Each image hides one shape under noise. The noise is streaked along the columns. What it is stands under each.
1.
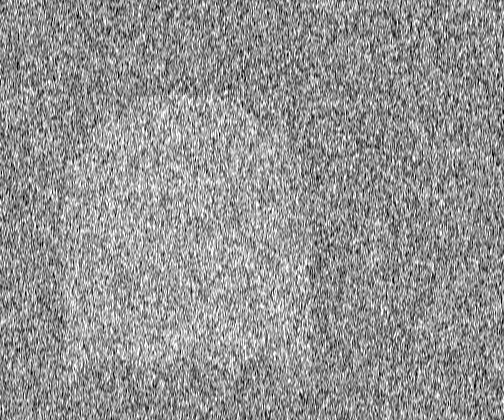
light ghost
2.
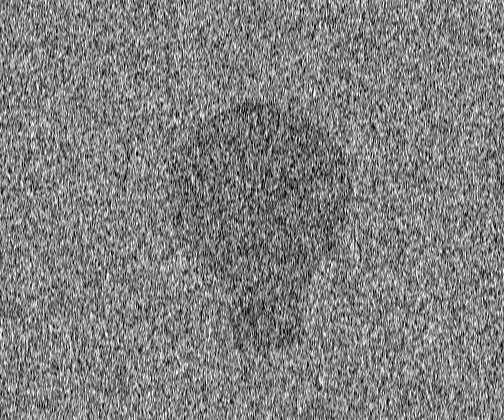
dark light bulb
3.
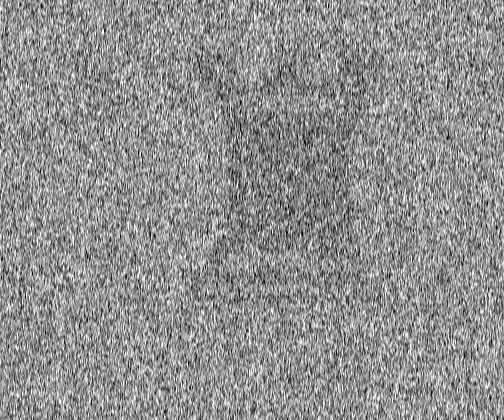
dark chess rook
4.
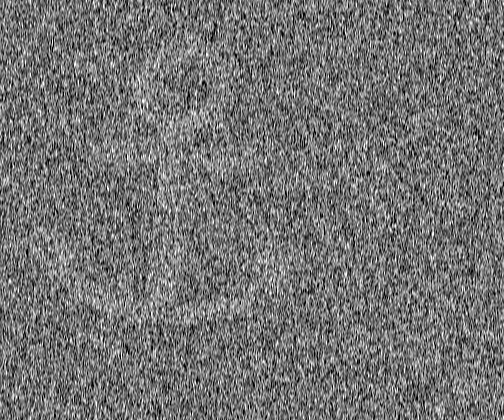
light anchor
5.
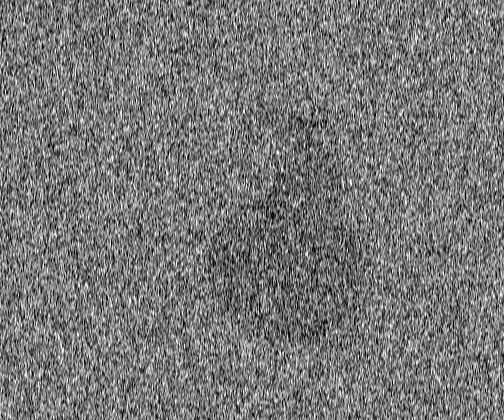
dark pear
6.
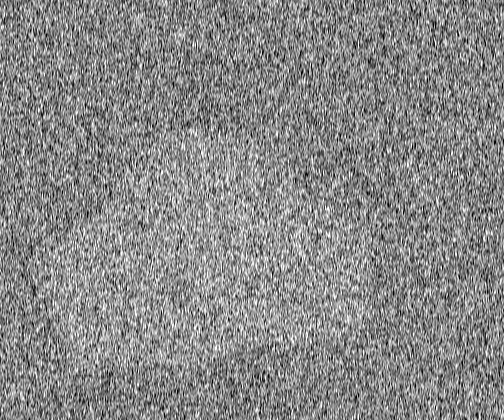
light cloud
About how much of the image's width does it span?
two thirds
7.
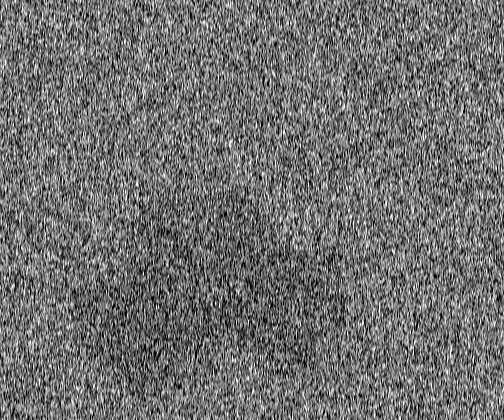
dark car
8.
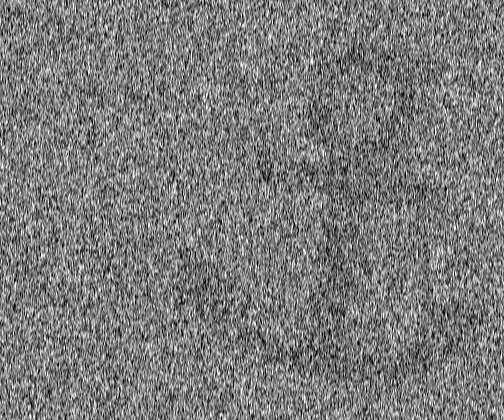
dark anchor
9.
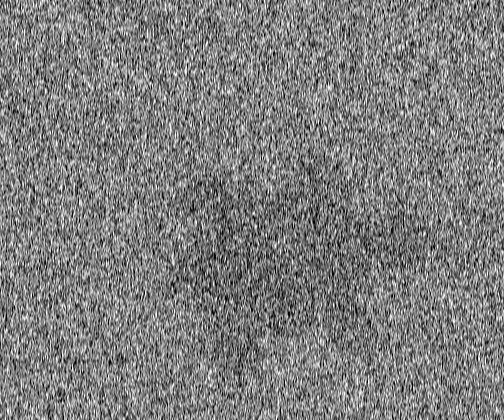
dark turtle
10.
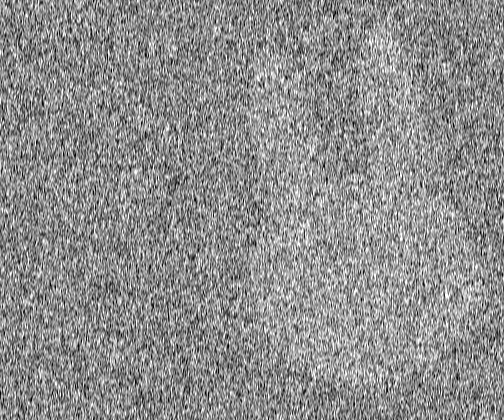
light rabbit's head
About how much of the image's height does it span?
nearly all
